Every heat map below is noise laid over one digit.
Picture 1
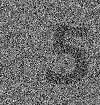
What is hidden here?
dark 5
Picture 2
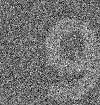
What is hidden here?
light 9
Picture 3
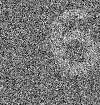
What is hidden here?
light 6
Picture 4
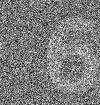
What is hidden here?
light 6
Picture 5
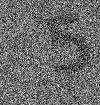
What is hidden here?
dark 5
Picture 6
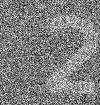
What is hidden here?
light 2
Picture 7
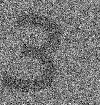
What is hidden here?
dark 3
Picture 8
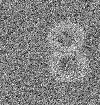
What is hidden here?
light 8
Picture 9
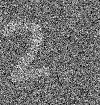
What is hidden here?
light 2
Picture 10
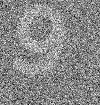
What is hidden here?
light 9
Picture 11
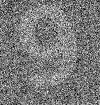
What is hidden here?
light 9
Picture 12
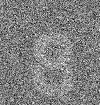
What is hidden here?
light 8
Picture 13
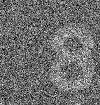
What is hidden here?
light 8
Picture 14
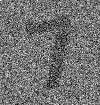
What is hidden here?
dark 7
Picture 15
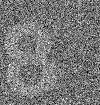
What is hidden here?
light 8
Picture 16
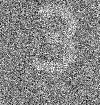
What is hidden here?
light 3
